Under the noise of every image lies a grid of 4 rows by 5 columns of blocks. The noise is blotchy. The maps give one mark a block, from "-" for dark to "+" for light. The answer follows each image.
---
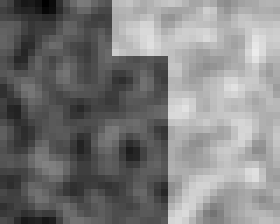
- - + + +
- - - + +
- - - + +
- - - + +
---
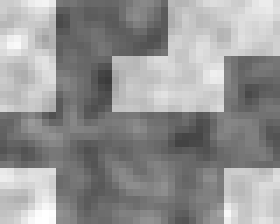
+ - - + +
+ - + + -
- - - - -
+ - - - +
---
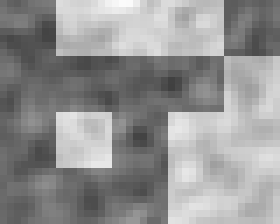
- + + + -
- - - - +
- + - + +
- - - + +
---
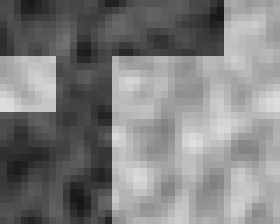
- - - - +
+ - + + +
- - + + +
- - + + +
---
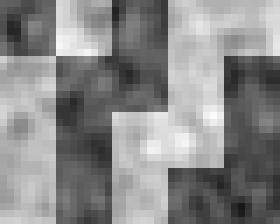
- + - + +
+ - - + -
+ - + + -
+ - + - -
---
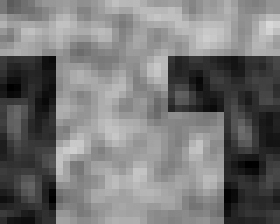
+ + + + +
- + + - -
- + + + -
- + + + -
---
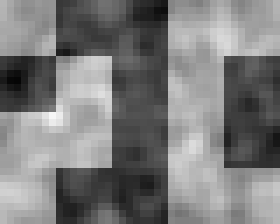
+ - - + +
- + - + -
+ + - + -
+ - - + +
